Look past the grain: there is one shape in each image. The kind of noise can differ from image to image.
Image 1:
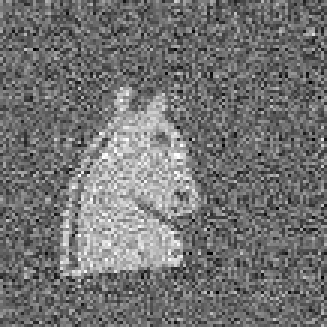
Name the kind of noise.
low rank plus noise
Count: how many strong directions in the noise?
five to eight
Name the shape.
chess knight
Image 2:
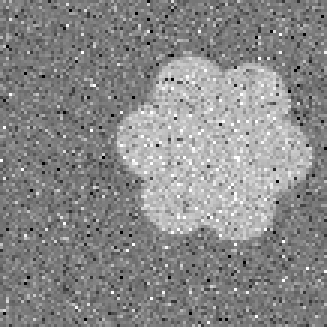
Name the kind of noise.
heavy tails
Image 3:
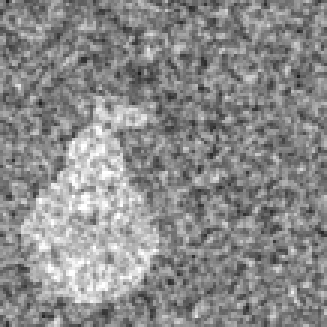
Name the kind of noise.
blotchy
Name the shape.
pear
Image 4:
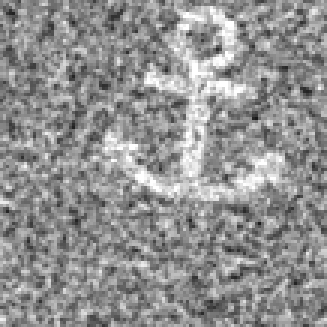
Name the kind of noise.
blotchy
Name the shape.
anchor
